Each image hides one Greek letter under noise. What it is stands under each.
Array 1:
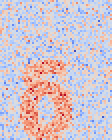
red delta
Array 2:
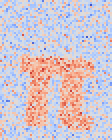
red pi
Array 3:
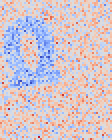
blue omega
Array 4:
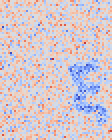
blue xi
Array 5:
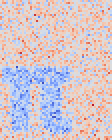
blue pi
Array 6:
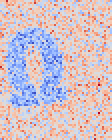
blue omega
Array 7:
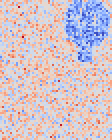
blue phi, top right
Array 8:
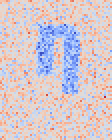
blue eta
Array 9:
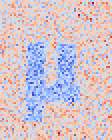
blue mu
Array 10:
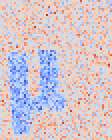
blue mu
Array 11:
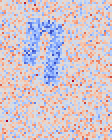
blue eta
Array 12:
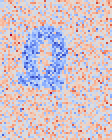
blue omega
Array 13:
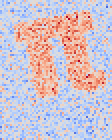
red pi
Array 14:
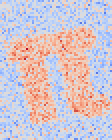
red pi
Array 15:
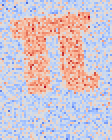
red pi
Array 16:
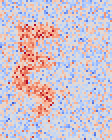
red xi
